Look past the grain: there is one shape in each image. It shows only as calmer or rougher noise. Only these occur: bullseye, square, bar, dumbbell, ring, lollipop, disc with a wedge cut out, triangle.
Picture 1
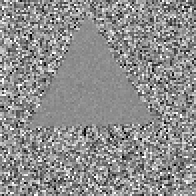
triangle
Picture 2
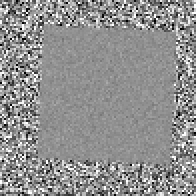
square
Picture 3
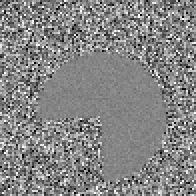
disc with a wedge cut out
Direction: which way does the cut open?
down and left
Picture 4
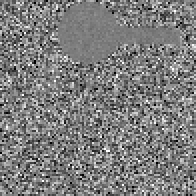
lollipop
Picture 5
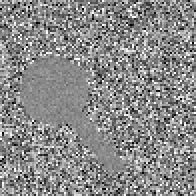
lollipop
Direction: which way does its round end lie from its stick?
up and left
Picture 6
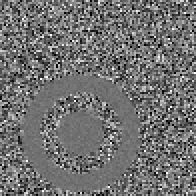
bullseye
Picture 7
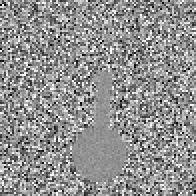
lollipop
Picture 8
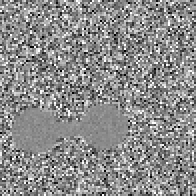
dumbbell
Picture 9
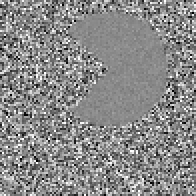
disc with a wedge cut out
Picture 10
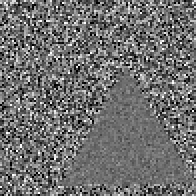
triangle
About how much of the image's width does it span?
two thirds
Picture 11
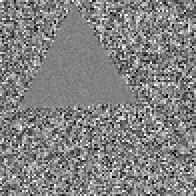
triangle
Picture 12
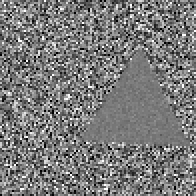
triangle
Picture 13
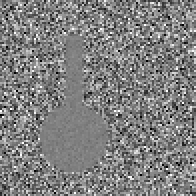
lollipop
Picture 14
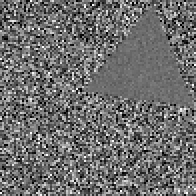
triangle
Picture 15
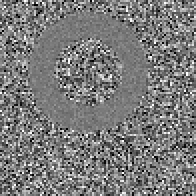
ring
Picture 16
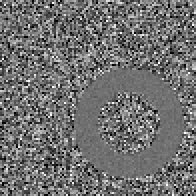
ring
